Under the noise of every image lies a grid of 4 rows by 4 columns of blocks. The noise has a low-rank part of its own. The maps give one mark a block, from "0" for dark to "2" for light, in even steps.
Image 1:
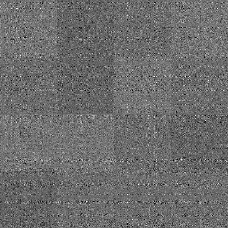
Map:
2012
1021
2210
0111
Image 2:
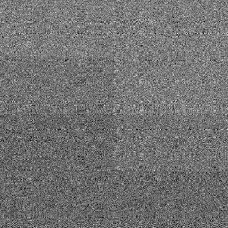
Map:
2222
1122
0011
0000
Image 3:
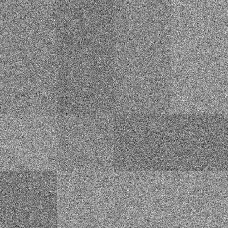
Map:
1012
1012
2100
0222
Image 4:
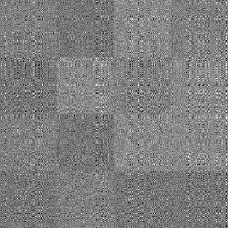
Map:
1021
0212
1022
0100
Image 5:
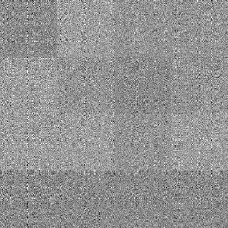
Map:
0211
2101
2212
0000
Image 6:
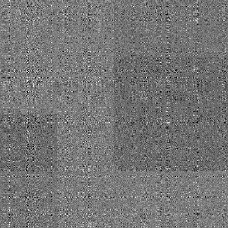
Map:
2211
2200
0200
1222
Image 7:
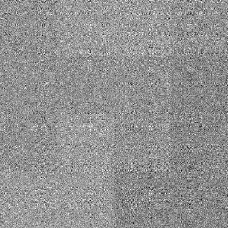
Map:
1221
1110
1210
2200
